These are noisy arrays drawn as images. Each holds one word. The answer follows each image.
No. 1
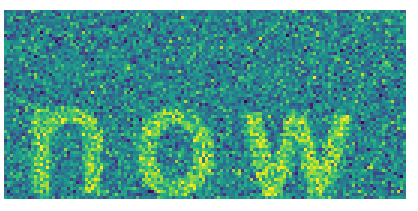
now
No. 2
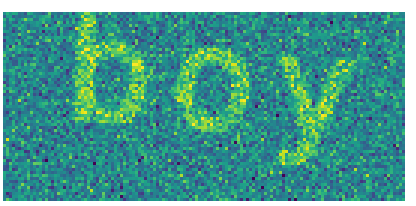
boy
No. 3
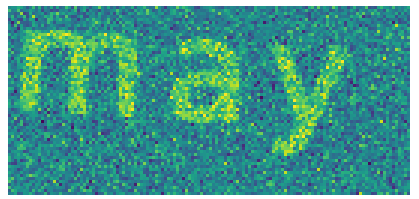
may
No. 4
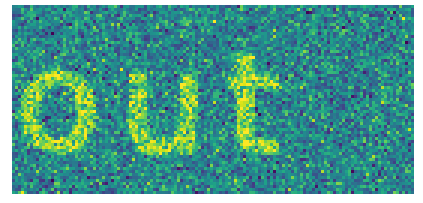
out
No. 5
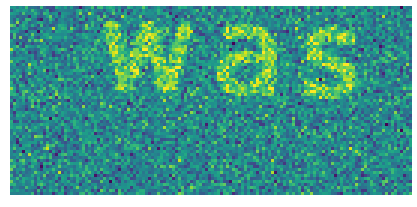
was
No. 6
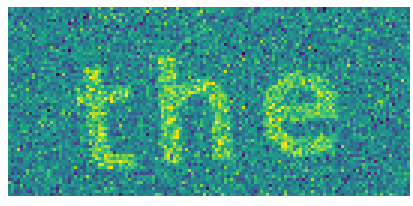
the
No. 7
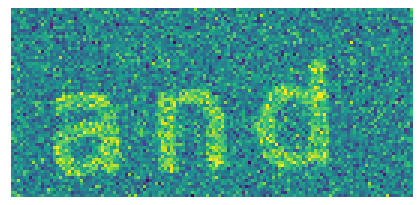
and
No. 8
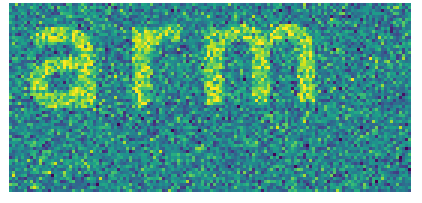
arm
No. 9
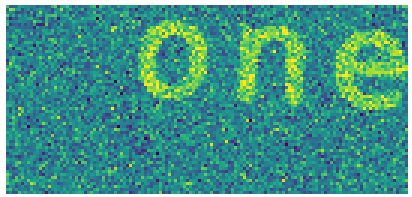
one
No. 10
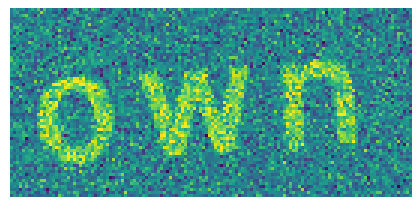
own
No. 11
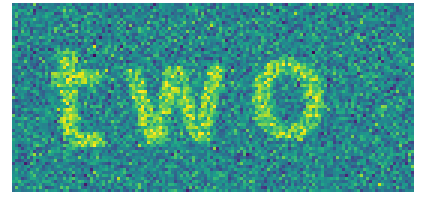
two
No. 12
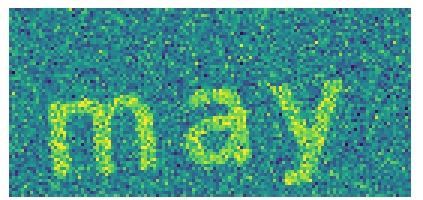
may
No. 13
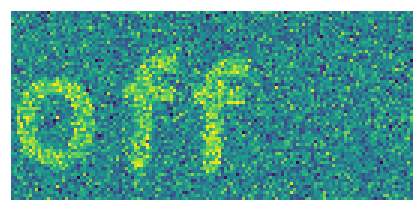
off
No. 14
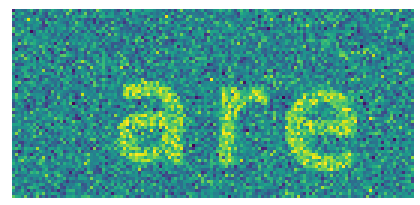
are
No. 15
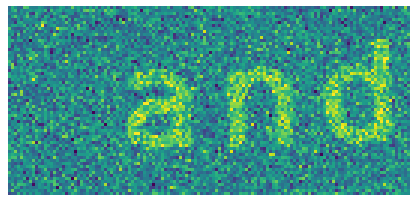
and
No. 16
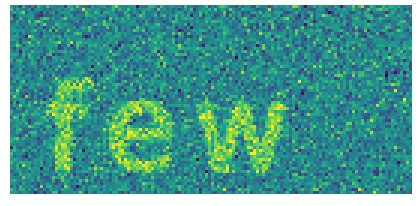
few
